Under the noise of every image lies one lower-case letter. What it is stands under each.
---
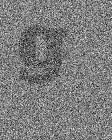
g
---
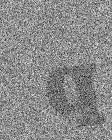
q
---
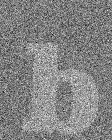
b
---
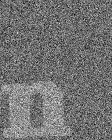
n
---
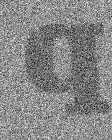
q
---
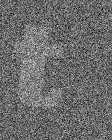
t
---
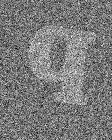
q
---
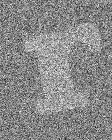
r
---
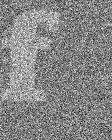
f
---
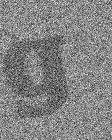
g
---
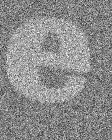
e
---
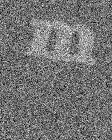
m
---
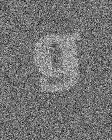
g
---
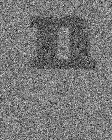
n
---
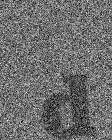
d
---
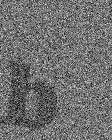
b
